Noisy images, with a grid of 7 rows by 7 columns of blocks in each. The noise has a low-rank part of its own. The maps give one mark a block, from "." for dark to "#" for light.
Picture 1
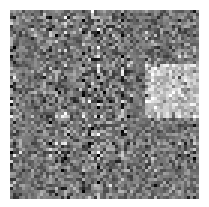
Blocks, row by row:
.......
.......
.....##
.....##
.......
.......
.......
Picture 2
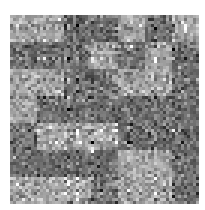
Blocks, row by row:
##..#.#
...#.#.
##..##.
#......
.###...
....##.
###.##.
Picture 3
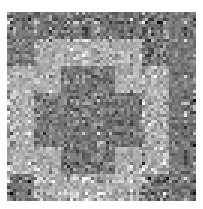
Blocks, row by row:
.......
.####..
##..##.
#....#.
#....#.
##..##.
.####..
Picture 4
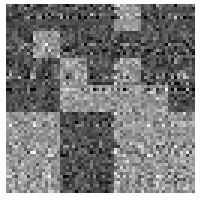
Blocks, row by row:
....#..
.#.....
..#.#..
..####.
##..###
##..###
##..###
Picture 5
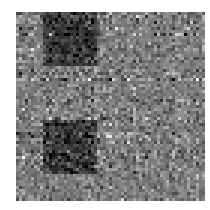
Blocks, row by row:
#..####
#..####
#######
#######
#..####
#..####
#######
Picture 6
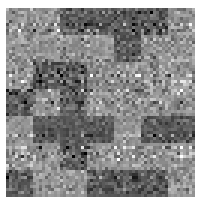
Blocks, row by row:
##....#
####.##
#..####
.#.####
#...#..
##.####
.##...#
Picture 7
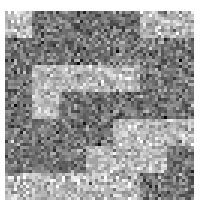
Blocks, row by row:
#....##
.......
.####..
.#.....
....###
...###.
#####..
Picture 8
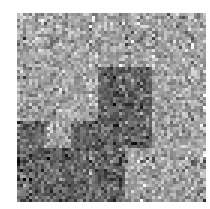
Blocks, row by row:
#######
#######
###..##
###..##
.#...##
....###
....###
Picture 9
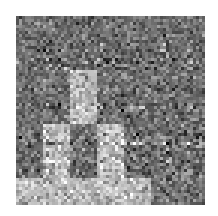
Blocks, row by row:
.......
.......
..#....
..#....
.#.#...
.#.#...
#####..
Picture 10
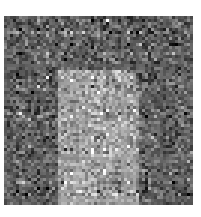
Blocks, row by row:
.......
.......
..###..
..###..
..###..
..###..
..###..
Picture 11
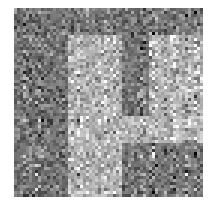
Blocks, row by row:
.......
..##.##
..##.##
..##.##
..#####
..##...
..##...
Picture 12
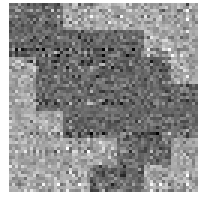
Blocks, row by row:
..#####
.....##
#.....#
#......
##.....
####..#
###..##
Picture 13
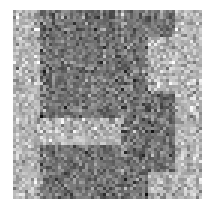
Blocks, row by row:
#.....#
#....##
#....##
#.....#
####..#
#.....#
#....##
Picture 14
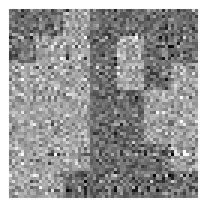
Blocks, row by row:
..#....
.##.#..
###.#.#
###..##
###..##
###...#
##.....
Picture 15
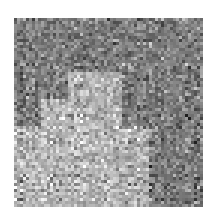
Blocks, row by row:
.......
.......
..##...
.###...
#####..
#####..
#####..
